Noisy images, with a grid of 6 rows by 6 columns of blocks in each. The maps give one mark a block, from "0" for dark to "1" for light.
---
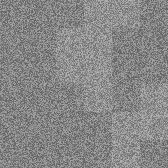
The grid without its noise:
0 0 0 1 1 0
0 0 1 1 0 0
0 0 1 1 0 0
0 0 0 1 0 1
0 0 0 0 1 1
0 0 0 0 1 0
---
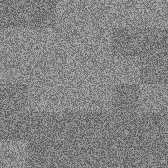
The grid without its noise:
0 0 1 1 1 1
1 1 1 1 0 0
1 1 1 1 1 0
0 1 1 1 0 1
0 0 0 0 0 0
1 0 0 0 0 0
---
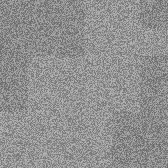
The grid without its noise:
0 0 0 1 1 0
0 0 0 1 1 1
0 1 1 1 1 0
0 1 1 1 1 0
1 1 1 1 0 0
1 1 1 1 0 0
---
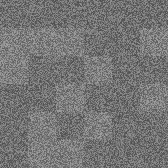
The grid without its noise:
0 0 0 0 0 0
1 1 1 0 0 1
1 0 0 1 0 0
0 0 1 0 0 1
0 1 0 1 0 0
0 1 1 0 0 0
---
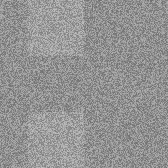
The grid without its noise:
0 1 1 0 0 0
0 1 1 0 0 0
0 0 0 0 0 0
0 0 0 0 0 0
0 1 1 0 0 0
0 1 1 0 0 0
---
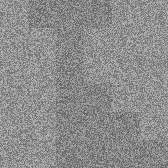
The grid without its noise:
1 0 0 0 1 1
1 1 0 1 1 1
1 1 0 1 1 1
1 1 0 0 1 1
1 1 0 0 0 1
1 1 0 0 0 0
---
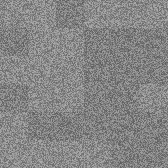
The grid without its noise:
1 1 0 1 1 1
0 1 1 0 0 0
1 1 1 0 0 0
0 1 1 0 0 1
1 0 0 0 0 0
1 1 1 1 0 0
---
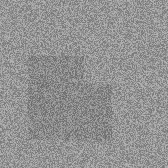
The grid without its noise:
1 1 1 1 1 1
1 1 1 1 1 1
1 0 0 1 1 1
1 0 0 0 1 1
1 0 0 0 1 1
1 1 1 1 1 1
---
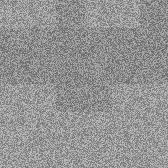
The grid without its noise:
1 1 0 1 1 0
0 0 0 0 0 0
0 0 0 0 0 0
1 1 0 0 1 1
1 1 1 1 1 1
1 1 1 1 1 1
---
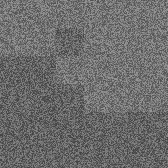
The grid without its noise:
1 1 1 1 1 1
1 1 0 1 1 1
0 0 1 1 1 1
0 0 0 1 1 1
0 0 0 0 0 0
0 0 0 0 0 0
